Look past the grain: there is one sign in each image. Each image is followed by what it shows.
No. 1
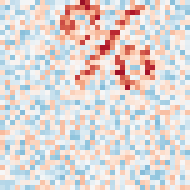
percent sign
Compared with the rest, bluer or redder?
redder
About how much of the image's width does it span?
half
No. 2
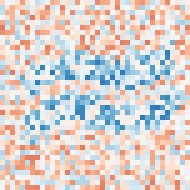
approximately sign
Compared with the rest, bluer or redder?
bluer
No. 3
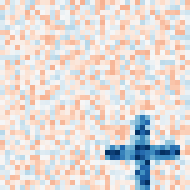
plus sign
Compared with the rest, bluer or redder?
bluer
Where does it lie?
bottom right
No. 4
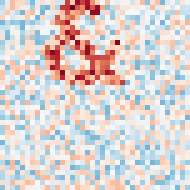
ampersand
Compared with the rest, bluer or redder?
redder
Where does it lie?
top middle
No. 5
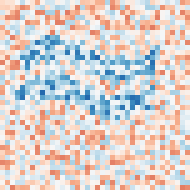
approximately sign
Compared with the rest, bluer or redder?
bluer
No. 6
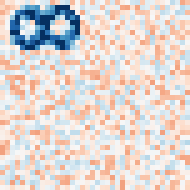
infinity sign
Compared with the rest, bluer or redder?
bluer
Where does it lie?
top left
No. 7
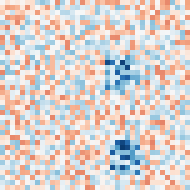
colon
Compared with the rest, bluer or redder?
bluer
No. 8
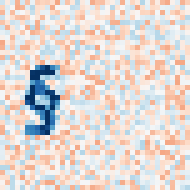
section sign
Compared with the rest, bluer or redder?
bluer
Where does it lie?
middle left
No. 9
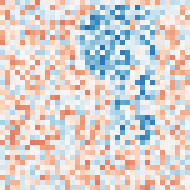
pilcrow
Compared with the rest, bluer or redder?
bluer
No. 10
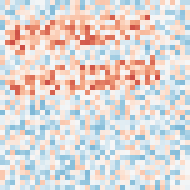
equals sign
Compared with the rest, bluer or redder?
redder
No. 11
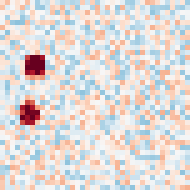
colon
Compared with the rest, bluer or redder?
redder
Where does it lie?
middle left
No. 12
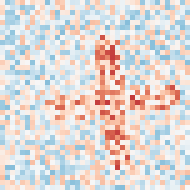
plus sign
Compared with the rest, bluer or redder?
redder
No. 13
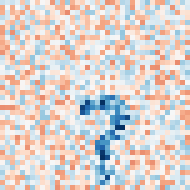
question mark
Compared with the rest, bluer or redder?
bluer
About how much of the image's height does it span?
half
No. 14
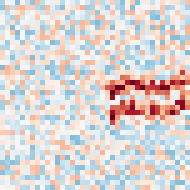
approximately sign
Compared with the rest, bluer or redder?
redder
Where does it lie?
middle right
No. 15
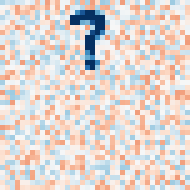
question mark
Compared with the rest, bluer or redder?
bluer
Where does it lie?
top middle
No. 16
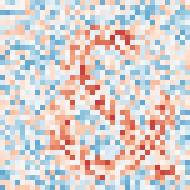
ampersand
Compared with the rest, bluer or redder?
redder
